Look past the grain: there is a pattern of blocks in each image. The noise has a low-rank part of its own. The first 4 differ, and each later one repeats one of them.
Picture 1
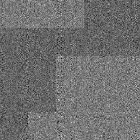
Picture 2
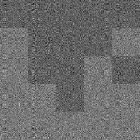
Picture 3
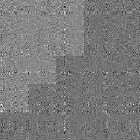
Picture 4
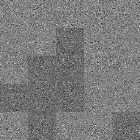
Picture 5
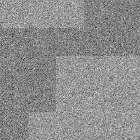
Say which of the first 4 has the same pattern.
1
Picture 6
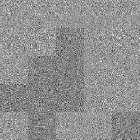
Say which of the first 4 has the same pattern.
4
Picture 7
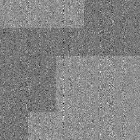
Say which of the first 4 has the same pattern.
1
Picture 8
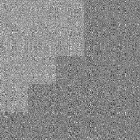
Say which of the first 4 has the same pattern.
3
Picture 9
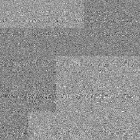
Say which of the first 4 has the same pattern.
1
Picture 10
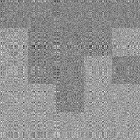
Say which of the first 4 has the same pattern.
2
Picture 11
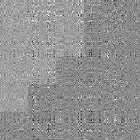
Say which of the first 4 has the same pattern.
3
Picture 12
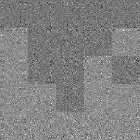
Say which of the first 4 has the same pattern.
2
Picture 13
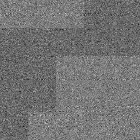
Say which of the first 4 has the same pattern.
1
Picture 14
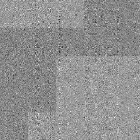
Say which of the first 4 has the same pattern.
1
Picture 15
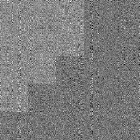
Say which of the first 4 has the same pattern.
3
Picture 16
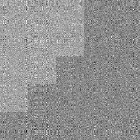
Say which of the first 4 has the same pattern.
3
